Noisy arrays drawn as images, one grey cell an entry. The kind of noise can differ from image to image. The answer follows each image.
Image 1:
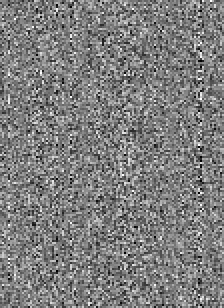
columns of uneven size
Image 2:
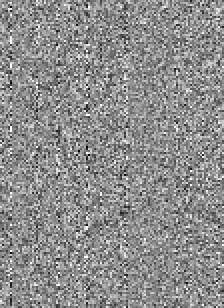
columns of uneven size
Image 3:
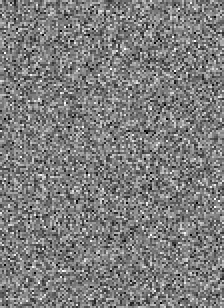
independent entries
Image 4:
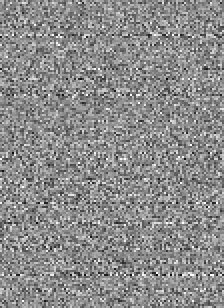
rows of uneven size
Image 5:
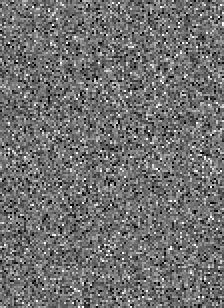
heavy tails
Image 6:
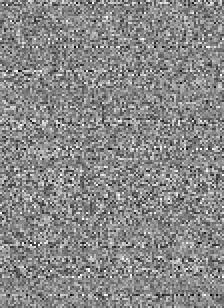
rows of uneven size
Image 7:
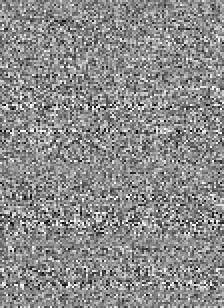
rows of uneven size
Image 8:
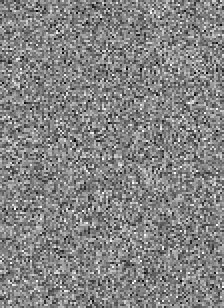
low rank plus noise
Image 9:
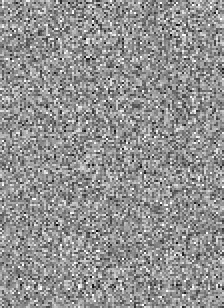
low rank plus noise
